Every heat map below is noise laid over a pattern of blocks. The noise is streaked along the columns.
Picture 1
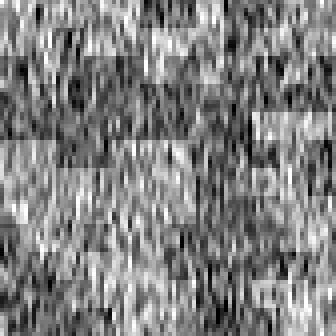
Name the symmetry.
mirrored about the diagonal from the bottom left
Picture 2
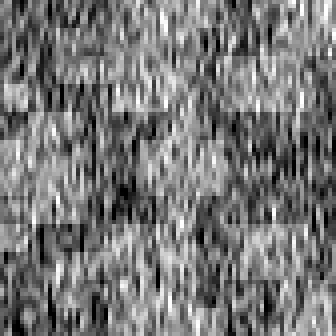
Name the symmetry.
top and bottom mirror each other
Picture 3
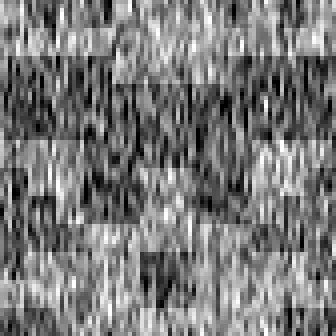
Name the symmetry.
left and right mirror each other
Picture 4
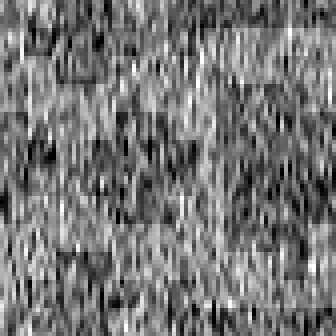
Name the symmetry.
top and bottom mirror each other
